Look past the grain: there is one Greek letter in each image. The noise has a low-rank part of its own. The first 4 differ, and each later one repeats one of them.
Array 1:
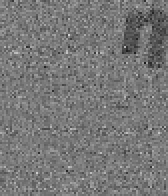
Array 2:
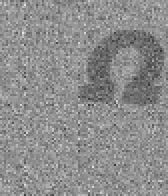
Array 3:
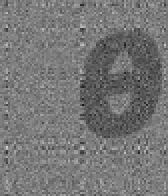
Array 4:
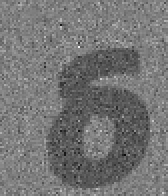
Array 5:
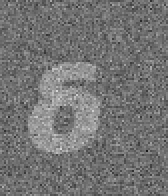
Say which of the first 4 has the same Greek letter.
4
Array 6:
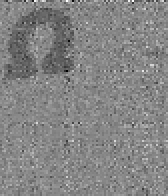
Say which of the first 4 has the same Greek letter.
2
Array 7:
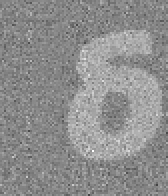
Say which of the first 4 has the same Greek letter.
4
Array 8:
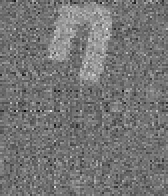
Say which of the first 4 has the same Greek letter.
1
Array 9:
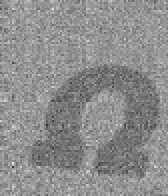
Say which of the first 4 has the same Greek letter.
2
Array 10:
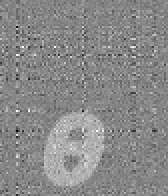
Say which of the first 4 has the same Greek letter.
3
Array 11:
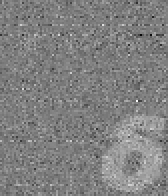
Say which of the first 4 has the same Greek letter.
4
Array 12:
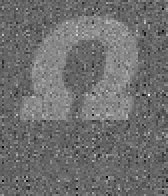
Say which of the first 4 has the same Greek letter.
2
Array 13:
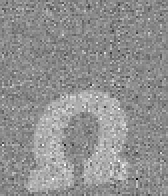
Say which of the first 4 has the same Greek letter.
2
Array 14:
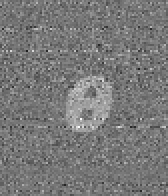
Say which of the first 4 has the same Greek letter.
3
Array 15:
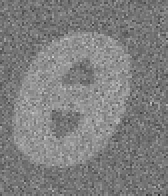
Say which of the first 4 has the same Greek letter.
3
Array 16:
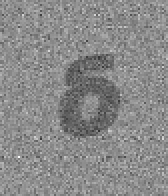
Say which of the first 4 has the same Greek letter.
4
